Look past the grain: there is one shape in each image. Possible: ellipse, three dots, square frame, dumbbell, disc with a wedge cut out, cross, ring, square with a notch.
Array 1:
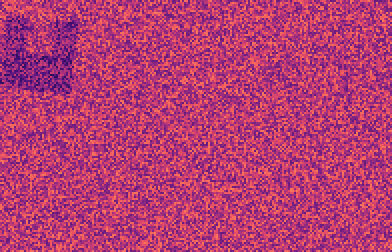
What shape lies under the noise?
square with a notch
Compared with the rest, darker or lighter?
darker
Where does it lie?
top left
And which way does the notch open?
up
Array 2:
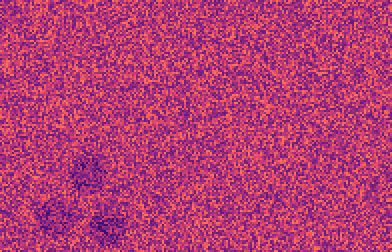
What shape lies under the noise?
three dots
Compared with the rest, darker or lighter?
darker
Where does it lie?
bottom left
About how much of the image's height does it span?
a third
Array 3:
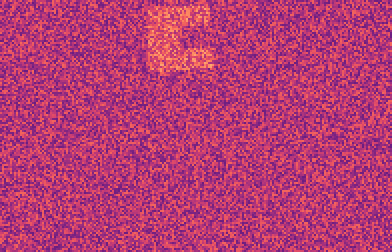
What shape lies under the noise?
square with a notch
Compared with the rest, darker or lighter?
lighter
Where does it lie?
top middle
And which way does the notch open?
right
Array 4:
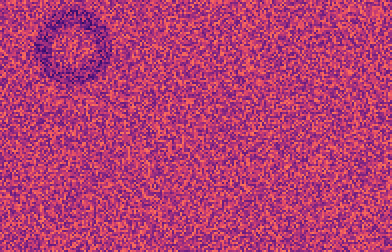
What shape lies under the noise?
ring
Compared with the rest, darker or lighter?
darker
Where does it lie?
top left
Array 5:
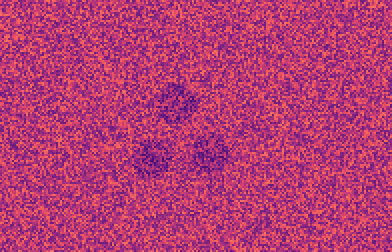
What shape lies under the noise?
three dots
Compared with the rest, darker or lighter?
darker
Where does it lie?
centre
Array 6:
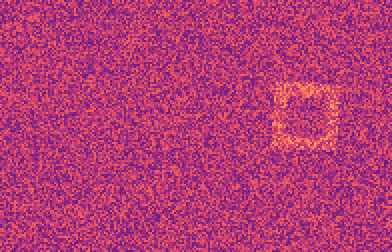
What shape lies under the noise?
square frame
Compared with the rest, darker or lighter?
lighter
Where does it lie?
middle right
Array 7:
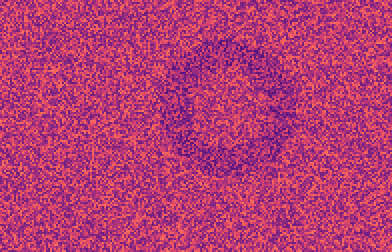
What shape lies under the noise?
ring
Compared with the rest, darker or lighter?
darker
